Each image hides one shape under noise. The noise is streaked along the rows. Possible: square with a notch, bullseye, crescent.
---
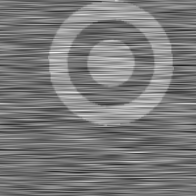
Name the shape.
bullseye
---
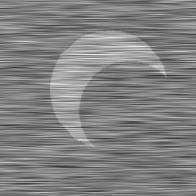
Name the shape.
crescent
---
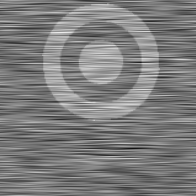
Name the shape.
bullseye
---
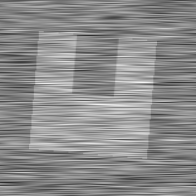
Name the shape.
square with a notch
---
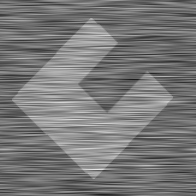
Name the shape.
square with a notch
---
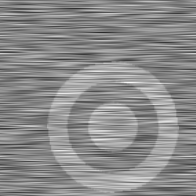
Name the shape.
bullseye
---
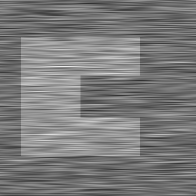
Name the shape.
square with a notch
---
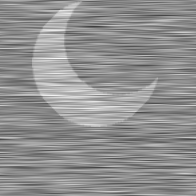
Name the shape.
crescent
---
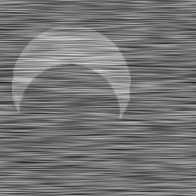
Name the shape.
crescent
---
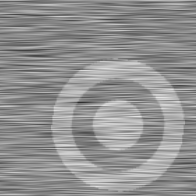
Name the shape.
bullseye
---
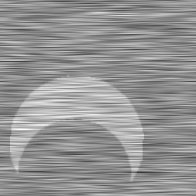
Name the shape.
crescent
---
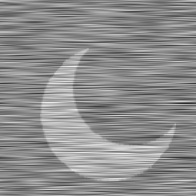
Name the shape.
crescent
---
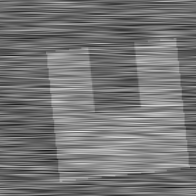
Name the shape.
square with a notch
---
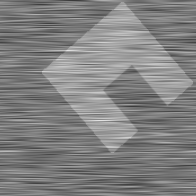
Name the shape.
square with a notch
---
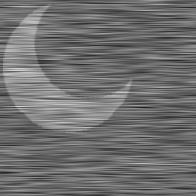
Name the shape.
crescent
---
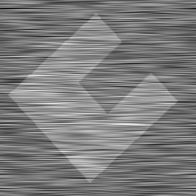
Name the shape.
square with a notch
